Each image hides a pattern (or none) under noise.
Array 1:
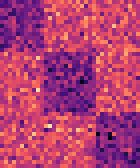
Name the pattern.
blocks along the diagonal
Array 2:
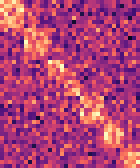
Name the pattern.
blocks along the diagonal
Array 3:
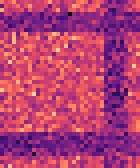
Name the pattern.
bands of rows crossing bands of columns
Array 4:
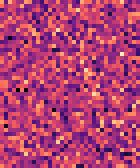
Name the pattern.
only noise
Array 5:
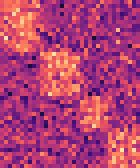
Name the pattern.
blocks along the diagonal
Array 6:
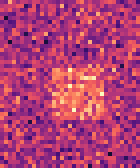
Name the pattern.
one block
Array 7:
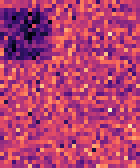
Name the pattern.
one block
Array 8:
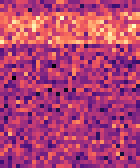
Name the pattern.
one band of rows
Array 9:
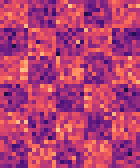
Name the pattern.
a checkerboard
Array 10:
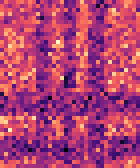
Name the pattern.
bands of rows crossing bands of columns
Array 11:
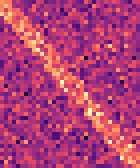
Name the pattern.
a diagonal band
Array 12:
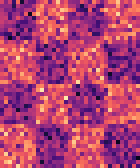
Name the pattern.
a checkerboard
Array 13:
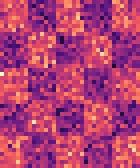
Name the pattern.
a checkerboard
